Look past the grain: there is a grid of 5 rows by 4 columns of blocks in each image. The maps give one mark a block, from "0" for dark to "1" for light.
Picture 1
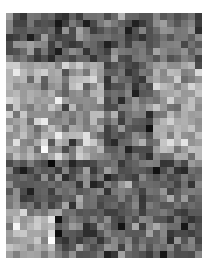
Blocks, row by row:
0000
1101
1101
0000
1000
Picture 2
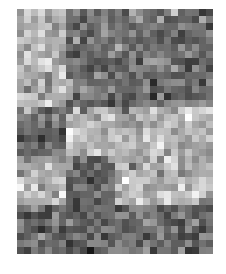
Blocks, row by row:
1000
1000
0111
1011
0000
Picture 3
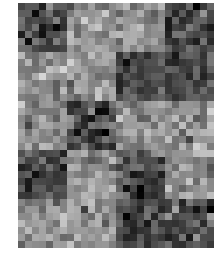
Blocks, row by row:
0110
1100
1011
0101
1100
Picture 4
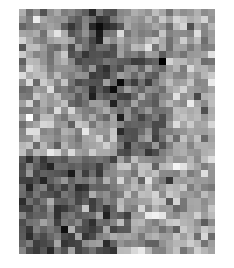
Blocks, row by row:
1011
1001
1101
0011
0011
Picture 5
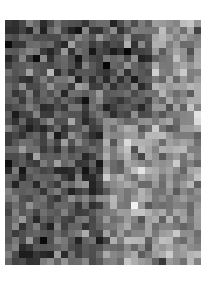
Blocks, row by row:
0001
0001
0011
0011
0011
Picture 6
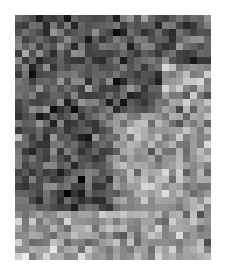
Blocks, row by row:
0000
0001
0011
0011
1111
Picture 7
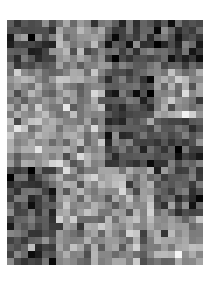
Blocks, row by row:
0100
1101
1100
0110
0111
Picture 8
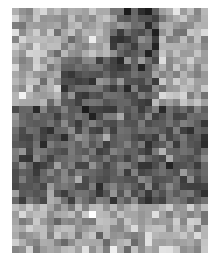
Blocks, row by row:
1101
1001
0000
0000
1111
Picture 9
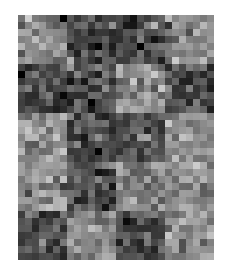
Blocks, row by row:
1001
0010
1001
1011
0101
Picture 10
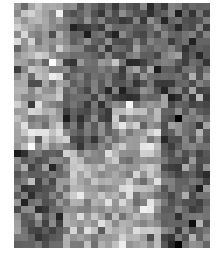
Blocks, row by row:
1000
1000
1010
0110
0110
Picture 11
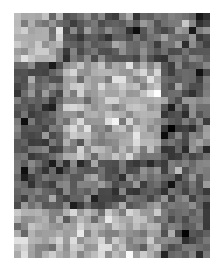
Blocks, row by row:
1000
0110
0110
0000
1110
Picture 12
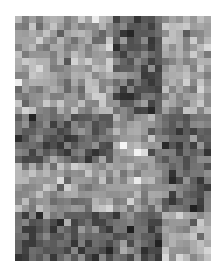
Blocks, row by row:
1101
1101
0010
1110
0001
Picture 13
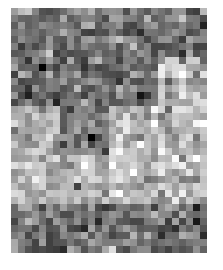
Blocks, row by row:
0000
0001
1011
1111
0000
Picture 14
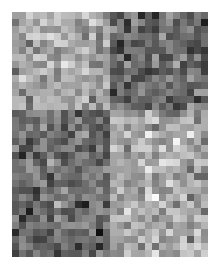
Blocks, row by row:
1100
1100
0011
0011
0011
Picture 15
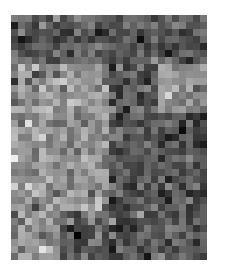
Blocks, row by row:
0000
1101
1100
1100
1000
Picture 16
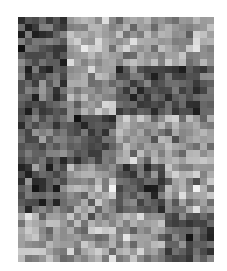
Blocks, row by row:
0111
0100
0011
0101
1110
